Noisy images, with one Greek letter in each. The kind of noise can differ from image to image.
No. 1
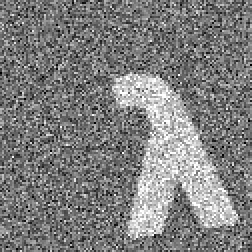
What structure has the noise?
independent entries
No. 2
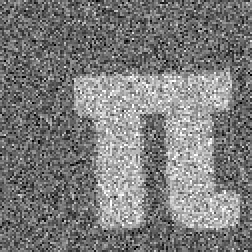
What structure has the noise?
independent entries
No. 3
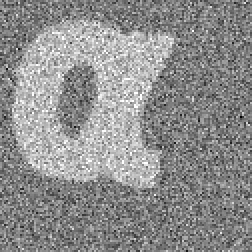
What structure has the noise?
independent entries
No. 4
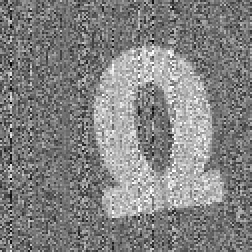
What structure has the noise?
columns of uneven size
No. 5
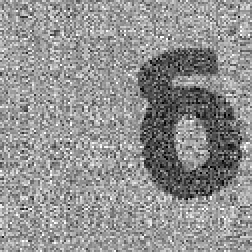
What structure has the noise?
low rank plus noise
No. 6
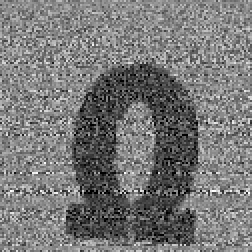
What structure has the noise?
rows of uneven size
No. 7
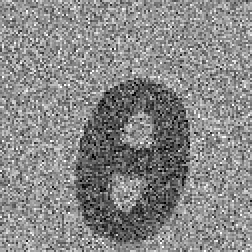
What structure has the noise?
independent entries
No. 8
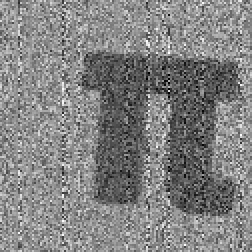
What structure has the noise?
columns of uneven size
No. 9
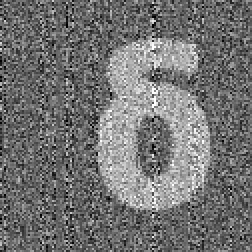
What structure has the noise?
columns of uneven size
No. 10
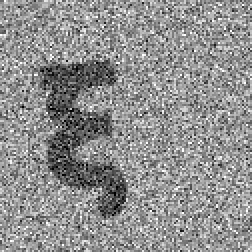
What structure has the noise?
independent entries
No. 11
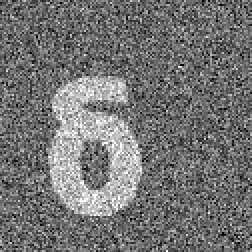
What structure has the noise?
independent entries
